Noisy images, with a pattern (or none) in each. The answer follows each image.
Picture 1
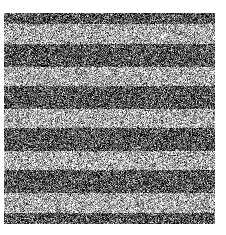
horizontal stripes
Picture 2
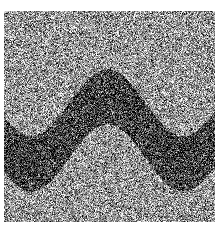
a wavy band
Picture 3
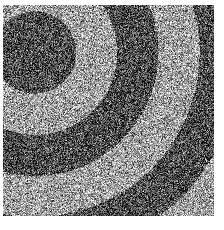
rings round one point
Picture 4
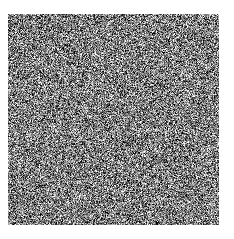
only noise
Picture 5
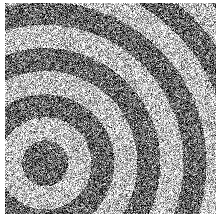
rings round one point
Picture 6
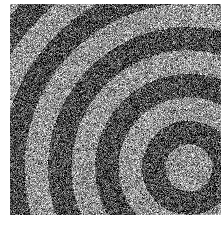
rings round one point
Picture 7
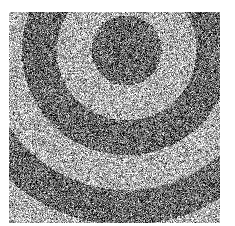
rings round one point
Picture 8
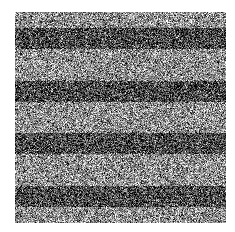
horizontal stripes
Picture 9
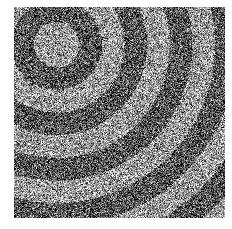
rings round one point
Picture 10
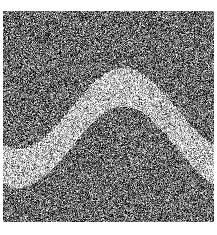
a wavy band
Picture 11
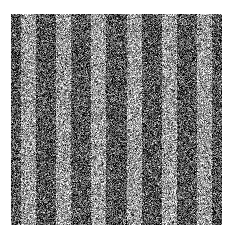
vertical stripes
